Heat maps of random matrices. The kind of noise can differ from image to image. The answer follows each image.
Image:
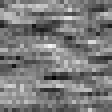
streaked along the rows
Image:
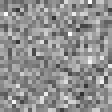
low rank plus noise
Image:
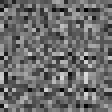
low rank plus noise
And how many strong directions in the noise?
one
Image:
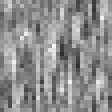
streaked along the columns
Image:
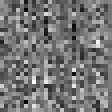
columns of uneven size
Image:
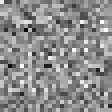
independent entries
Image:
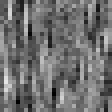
streaked along the columns
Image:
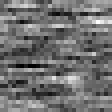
streaked along the rows
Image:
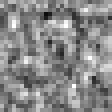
blotchy
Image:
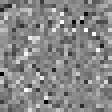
heavy tails
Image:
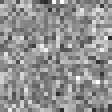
low rank plus noise
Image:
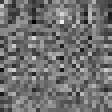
low rank plus noise
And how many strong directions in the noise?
one
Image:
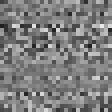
rows of uneven size
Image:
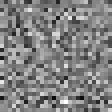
low rank plus noise
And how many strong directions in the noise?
five to eight
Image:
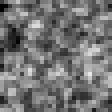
blotchy
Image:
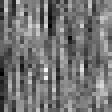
streaked along the columns
